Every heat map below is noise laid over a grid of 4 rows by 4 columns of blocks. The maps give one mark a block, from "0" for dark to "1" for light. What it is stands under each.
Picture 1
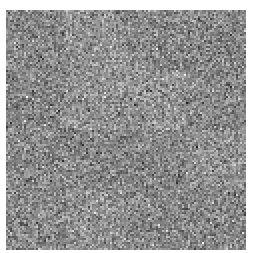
0100
0110
0001
0100
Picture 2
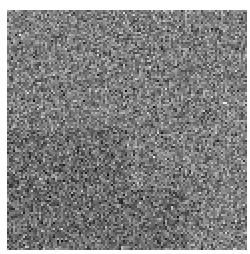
1111
1111
0011
0001
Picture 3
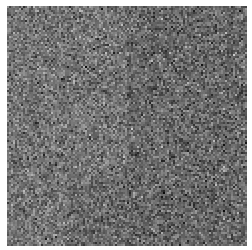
1100
1100
1100
1000
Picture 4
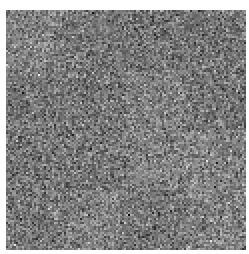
1000
0010
0011
0101
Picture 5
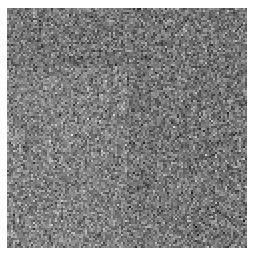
0000
1100
1100
1100
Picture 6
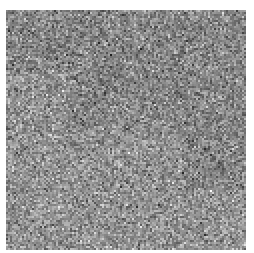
0000
1000
1110
1111
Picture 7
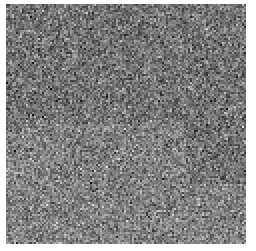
0000
0000
1110
1111
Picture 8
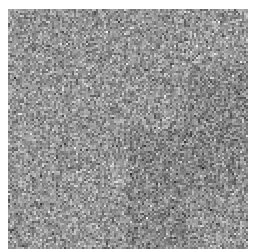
1111
1110
1100
1101
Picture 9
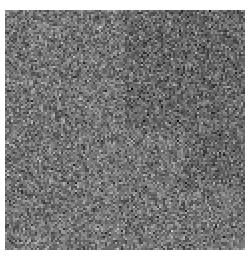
1100
1100
1110
1111
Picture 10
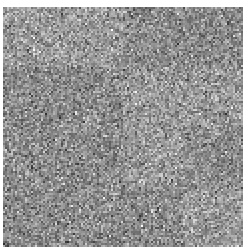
1100
0011
0010
0001
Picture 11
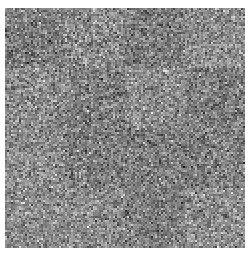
0101
1010
1000
1101
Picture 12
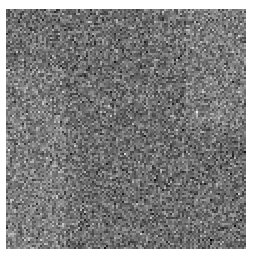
0001
1001
1000
1000
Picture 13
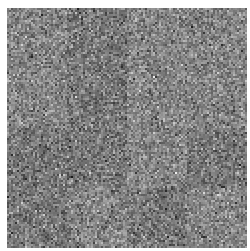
1011
1011
0010
0101
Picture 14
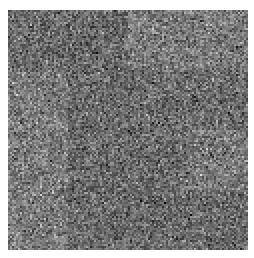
0011
1000
1001
1000
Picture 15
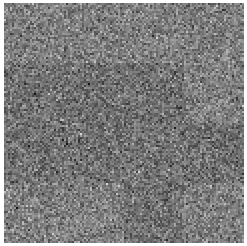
1111
0001
0000
1101
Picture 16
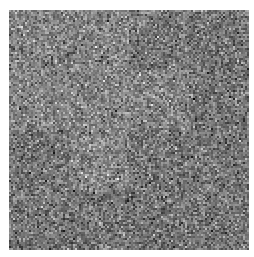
1100
1110
0100
0000
